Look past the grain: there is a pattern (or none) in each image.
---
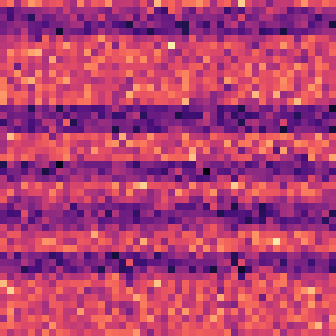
bands of rows
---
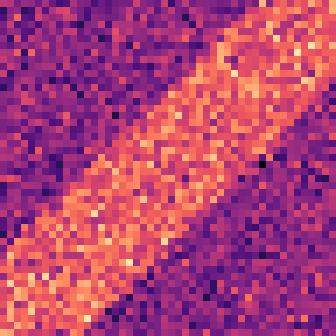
a diagonal band
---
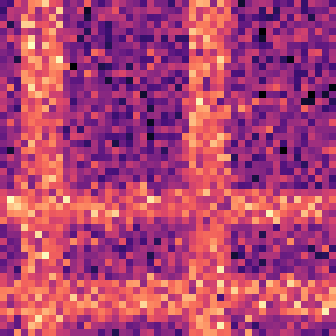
bands of rows crossing bands of columns
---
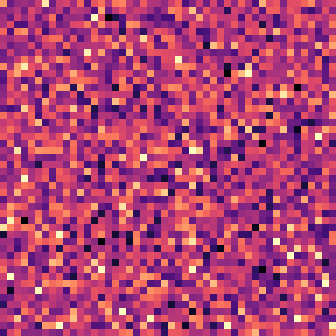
only noise
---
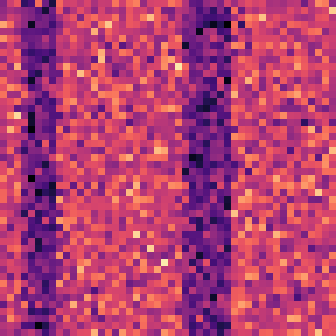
bands of columns
